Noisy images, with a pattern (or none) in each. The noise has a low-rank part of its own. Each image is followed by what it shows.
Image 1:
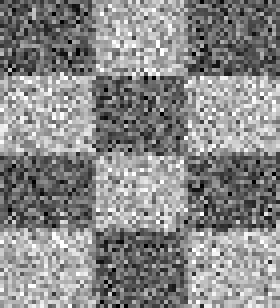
a checkerboard
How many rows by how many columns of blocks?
4 by 3
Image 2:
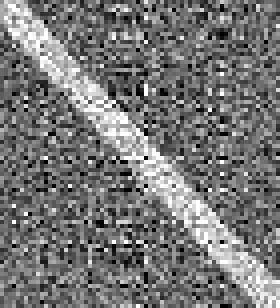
a diagonal band
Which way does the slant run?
top left to bottom right
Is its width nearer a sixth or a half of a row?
a sixth
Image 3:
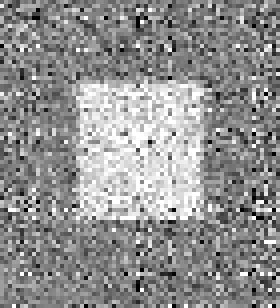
one block
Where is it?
centre
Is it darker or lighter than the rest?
lighter
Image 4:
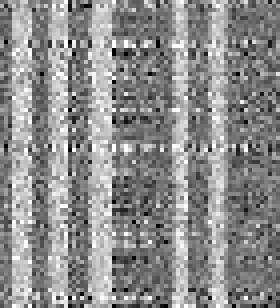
bands of columns
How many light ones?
5
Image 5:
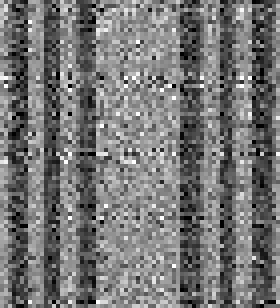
bands of columns
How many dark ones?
6
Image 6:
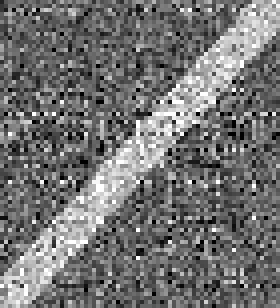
a diagonal band
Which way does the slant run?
bottom left to top right
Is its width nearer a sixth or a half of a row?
a sixth
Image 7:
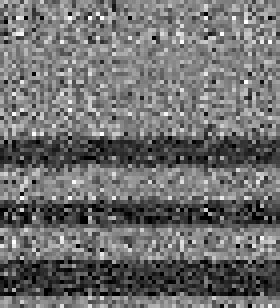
bands of rows
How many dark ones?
3
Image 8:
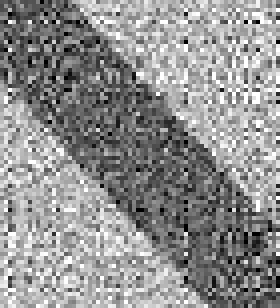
a diagonal band
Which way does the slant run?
top left to bottom right
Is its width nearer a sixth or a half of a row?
a half
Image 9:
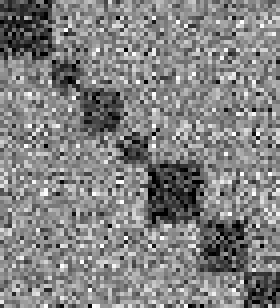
blocks along the diagonal
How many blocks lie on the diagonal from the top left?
7
